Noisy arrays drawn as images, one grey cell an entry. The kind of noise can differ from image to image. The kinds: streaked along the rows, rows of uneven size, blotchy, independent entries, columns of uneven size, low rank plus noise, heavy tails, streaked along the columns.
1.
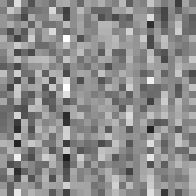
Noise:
columns of uneven size
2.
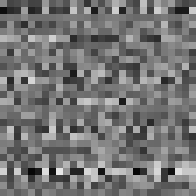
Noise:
rows of uneven size
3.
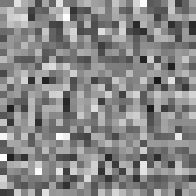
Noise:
low rank plus noise
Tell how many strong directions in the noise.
five to eight
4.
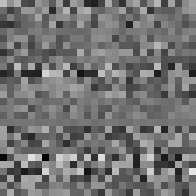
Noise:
rows of uneven size
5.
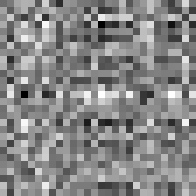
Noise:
low rank plus noise
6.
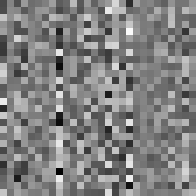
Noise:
columns of uneven size
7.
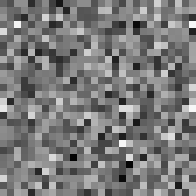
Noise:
independent entries
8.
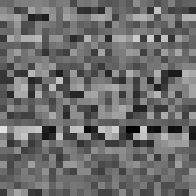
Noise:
rows of uneven size
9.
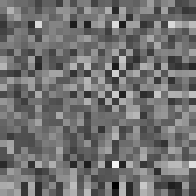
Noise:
low rank plus noise
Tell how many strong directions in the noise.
one
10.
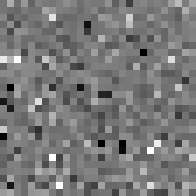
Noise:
heavy tails
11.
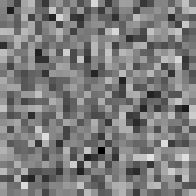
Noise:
independent entries
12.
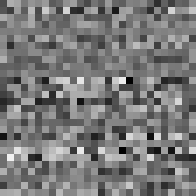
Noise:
rows of uneven size
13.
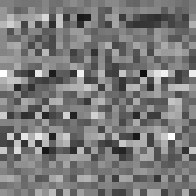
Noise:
rows of uneven size
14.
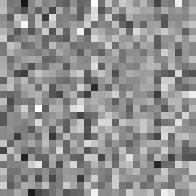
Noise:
low rank plus noise
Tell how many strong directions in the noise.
five to eight
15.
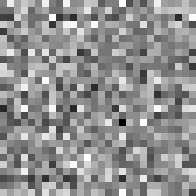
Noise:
low rank plus noise
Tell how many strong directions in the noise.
three or four
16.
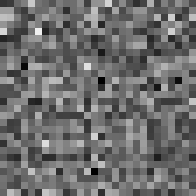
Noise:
low rank plus noise
